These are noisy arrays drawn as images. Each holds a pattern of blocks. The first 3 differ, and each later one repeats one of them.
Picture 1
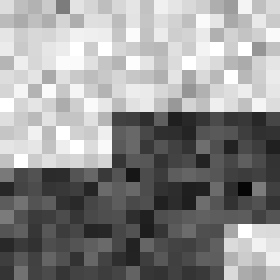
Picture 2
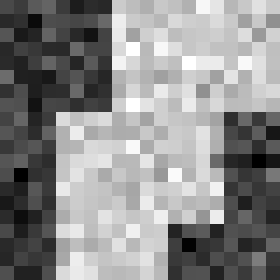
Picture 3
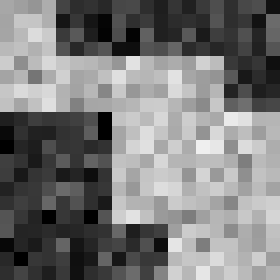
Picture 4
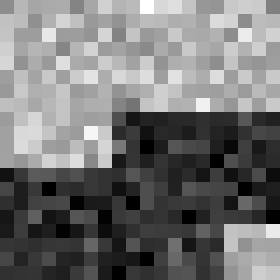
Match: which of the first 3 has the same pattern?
1
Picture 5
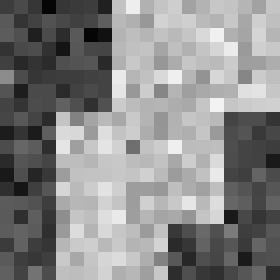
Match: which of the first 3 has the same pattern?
2
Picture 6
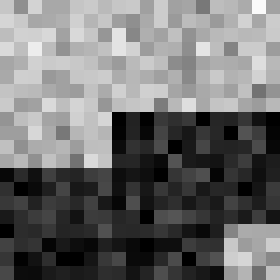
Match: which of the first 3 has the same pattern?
1
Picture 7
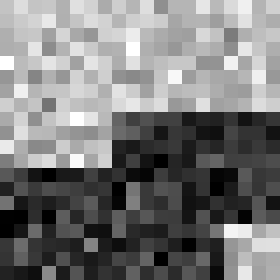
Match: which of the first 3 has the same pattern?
1
